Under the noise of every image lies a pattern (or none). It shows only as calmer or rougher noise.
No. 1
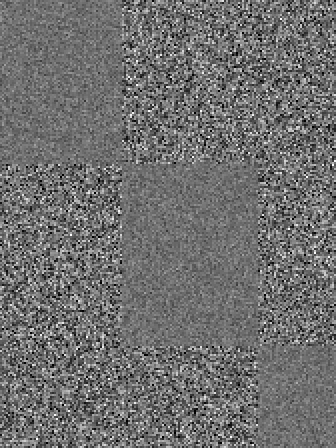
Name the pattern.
blocks along the diagonal
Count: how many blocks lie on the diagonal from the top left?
3
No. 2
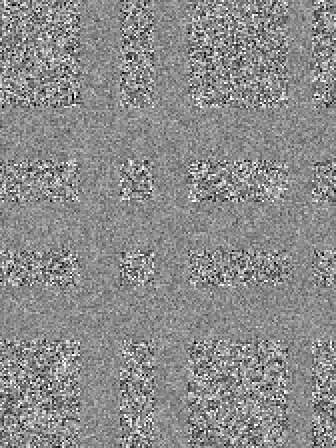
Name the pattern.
bands of rows crossing bands of columns
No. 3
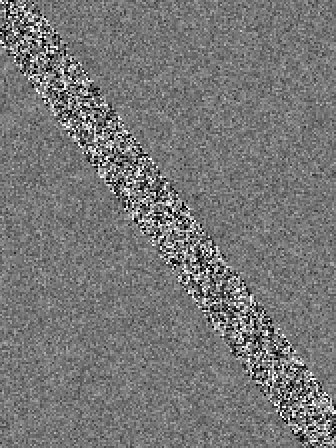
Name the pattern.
a diagonal band
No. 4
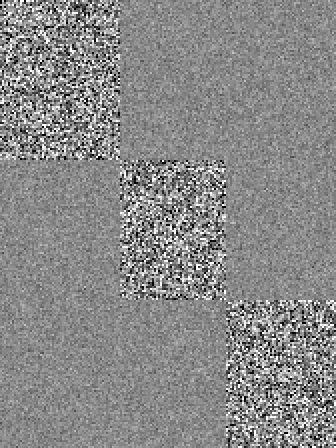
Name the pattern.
blocks along the diagonal
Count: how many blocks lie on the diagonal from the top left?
3
